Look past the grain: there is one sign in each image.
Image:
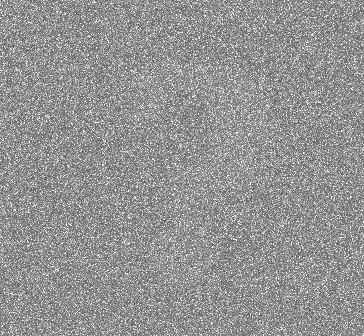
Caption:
light question mark
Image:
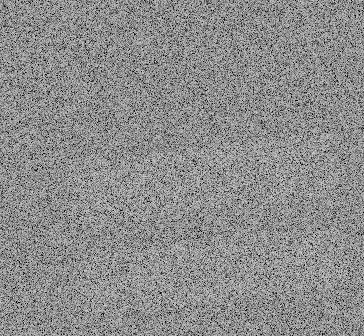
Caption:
light equals sign
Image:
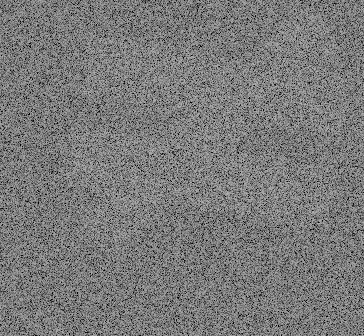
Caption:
light not-equal sign
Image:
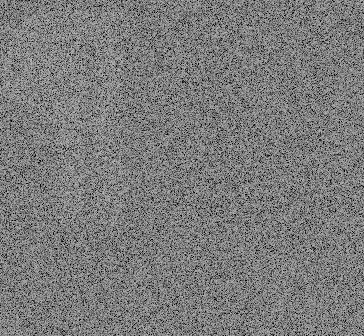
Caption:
light pilcrow
